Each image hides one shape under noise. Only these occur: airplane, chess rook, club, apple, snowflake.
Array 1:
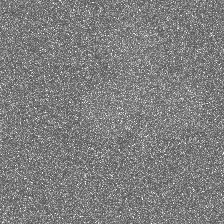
club
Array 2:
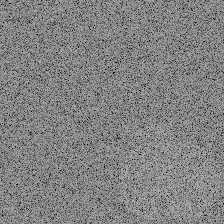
apple
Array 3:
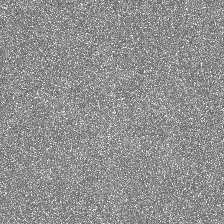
snowflake
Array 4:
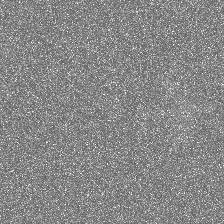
airplane
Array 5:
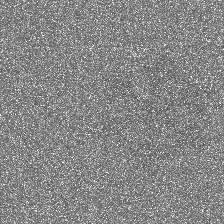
snowflake
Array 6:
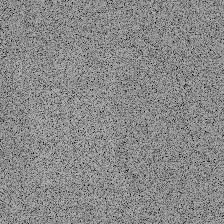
chess rook
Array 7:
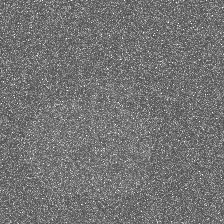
apple
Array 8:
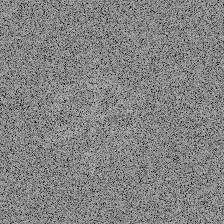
snowflake
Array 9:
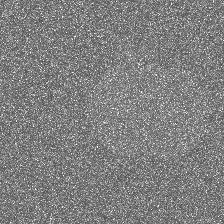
apple
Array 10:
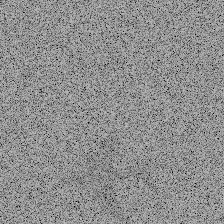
airplane
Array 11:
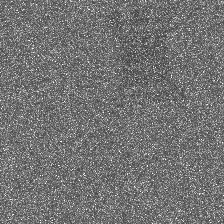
chess rook
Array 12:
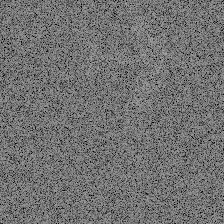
airplane
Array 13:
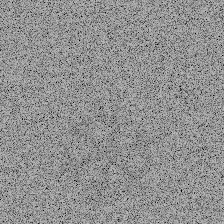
snowflake
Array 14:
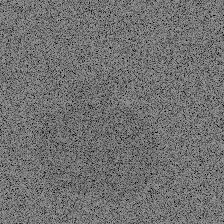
apple
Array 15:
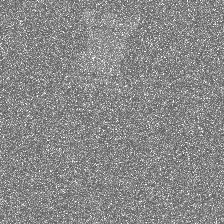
chess rook
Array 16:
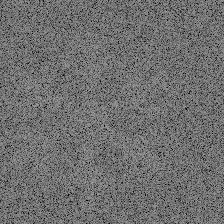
snowflake
